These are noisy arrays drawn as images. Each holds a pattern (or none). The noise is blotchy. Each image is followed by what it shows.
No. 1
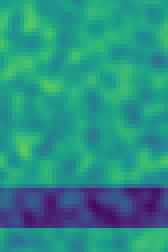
one horizontal stripe
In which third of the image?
bottom
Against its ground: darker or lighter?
darker
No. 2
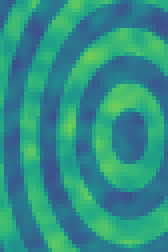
rings round one point
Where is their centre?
middle right
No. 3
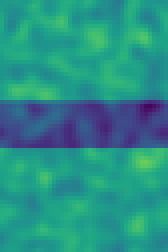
one horizontal stripe
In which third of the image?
middle
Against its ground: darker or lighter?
darker
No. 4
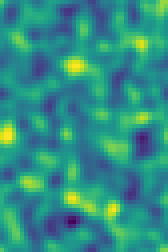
only noise
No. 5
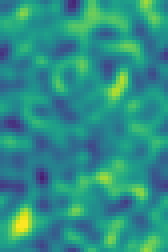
only noise
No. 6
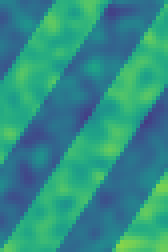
diagonal stripes
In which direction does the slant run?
bottom left to top right
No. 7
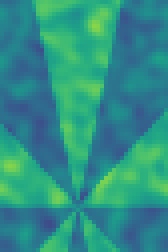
spokes from one point
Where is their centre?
bottom middle
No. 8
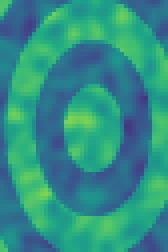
rings round one point
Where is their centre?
centre
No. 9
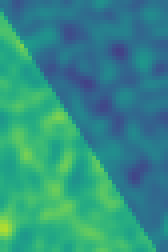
a sharp edge
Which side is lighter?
bottom left
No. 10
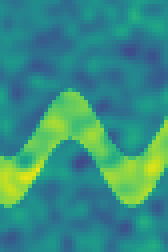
a wavy band
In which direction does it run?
left to right
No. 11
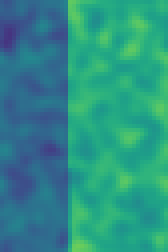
a sharp edge
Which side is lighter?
right
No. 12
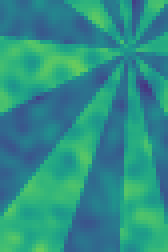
spokes from one point
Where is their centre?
top right
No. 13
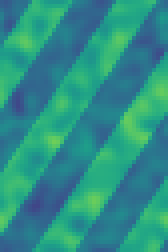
diagonal stripes
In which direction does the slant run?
bottom left to top right
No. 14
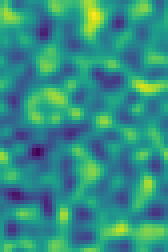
only noise
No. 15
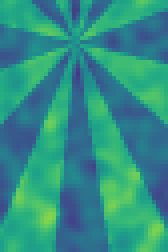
spokes from one point
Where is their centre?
top middle
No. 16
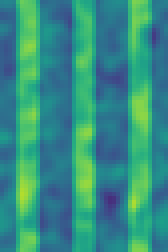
vertical stripes
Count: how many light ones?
3
